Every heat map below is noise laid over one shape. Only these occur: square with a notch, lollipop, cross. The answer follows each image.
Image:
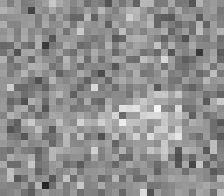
lollipop
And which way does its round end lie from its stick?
right
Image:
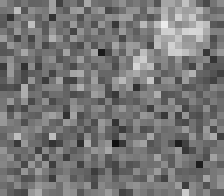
lollipop
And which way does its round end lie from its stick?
up and right
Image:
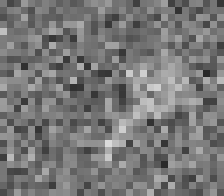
lollipop
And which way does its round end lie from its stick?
up and right
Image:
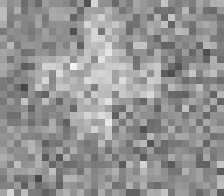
cross
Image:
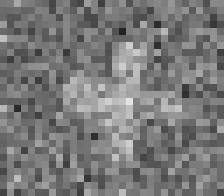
cross
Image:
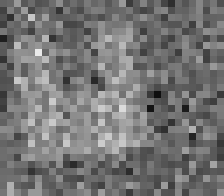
square with a notch
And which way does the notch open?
up
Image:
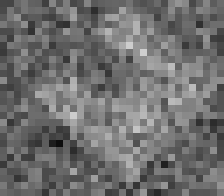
square with a notch
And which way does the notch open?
up and left
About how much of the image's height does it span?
nearly all
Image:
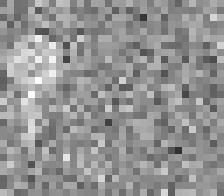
lollipop
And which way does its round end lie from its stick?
up
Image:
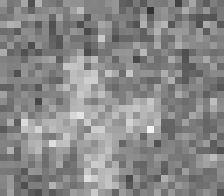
cross
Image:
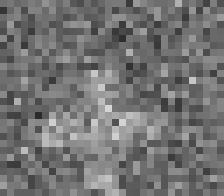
cross
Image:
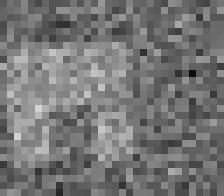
square with a notch
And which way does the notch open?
down
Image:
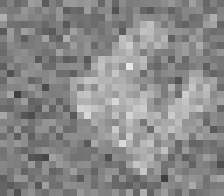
square with a notch
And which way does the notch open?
up and right
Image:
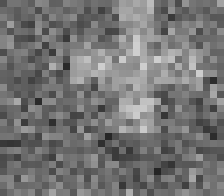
cross
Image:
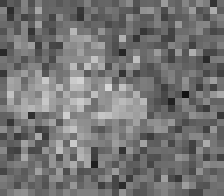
cross
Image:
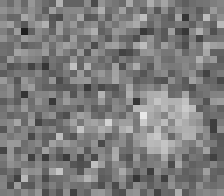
lollipop
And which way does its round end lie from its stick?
right
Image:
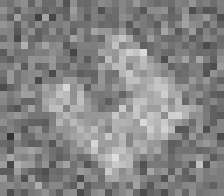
square with a notch
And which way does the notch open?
up and left
